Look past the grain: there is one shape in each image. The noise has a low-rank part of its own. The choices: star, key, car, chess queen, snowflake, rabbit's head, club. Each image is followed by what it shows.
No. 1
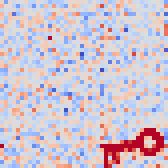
key
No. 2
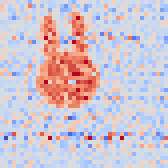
rabbit's head
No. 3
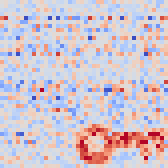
key
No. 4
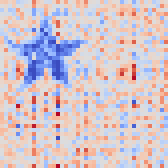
star
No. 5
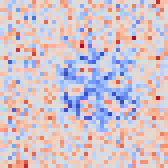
snowflake
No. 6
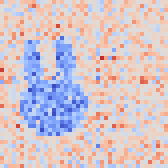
rabbit's head
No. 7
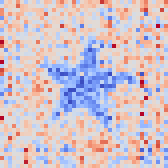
star
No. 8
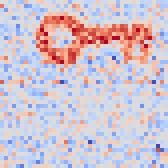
key
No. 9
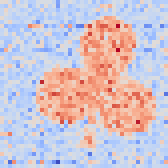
club
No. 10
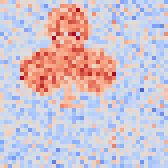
club
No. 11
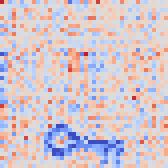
key
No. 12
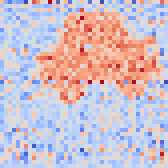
car
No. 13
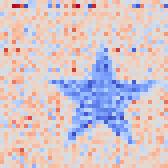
star
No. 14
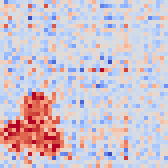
club
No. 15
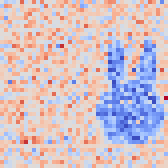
rabbit's head
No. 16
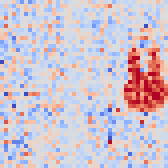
rabbit's head
